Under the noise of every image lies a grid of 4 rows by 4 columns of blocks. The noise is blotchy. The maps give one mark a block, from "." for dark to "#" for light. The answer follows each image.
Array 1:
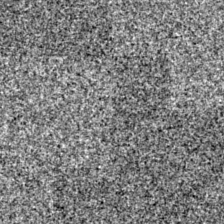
. . # #
# # . #
# # . .
# . . .
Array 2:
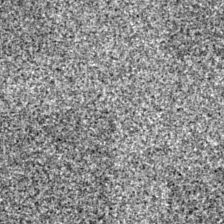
. # # .
# # # #
. . # #
. . # .
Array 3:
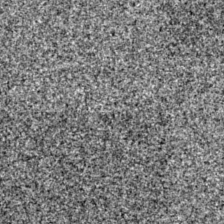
# # # .
# # # #
. . . #
. . . #
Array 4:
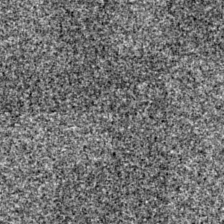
# . # .
. . . #
# # . #
# . . #
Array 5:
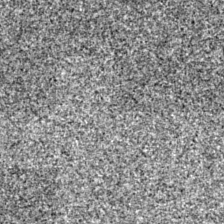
. . . .
. # . .
# # # #
. # # #
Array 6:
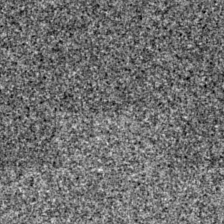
. . . .
. . . .
. # # .
# # # #
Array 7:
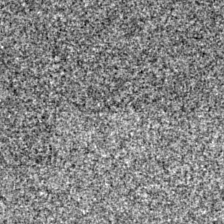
. . . .
. . . .
. # # #
# # # #
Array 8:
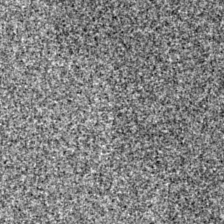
# . . .
# # . .
# # . .
# # # .
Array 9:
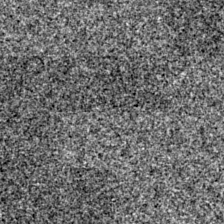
# # # .
. . . #
. # # #
. . # #
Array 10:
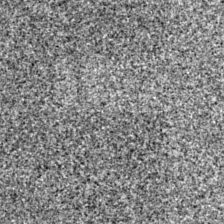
. . . #
. # # #
. . . #
. . . #
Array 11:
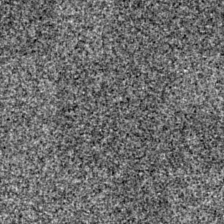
. # . .
# . . #
# . . .
# # . #
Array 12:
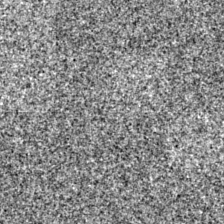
# . . .
# . # .
. . . #
. . . .
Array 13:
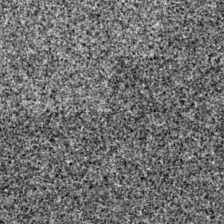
# # # .
# # . .
. . . .
. . . .
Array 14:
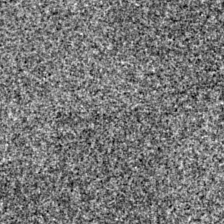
# # . .
# # # .
# . . #
. . . #
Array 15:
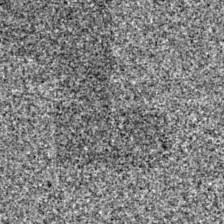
. . # #
# . # #
# . . #
# # # #
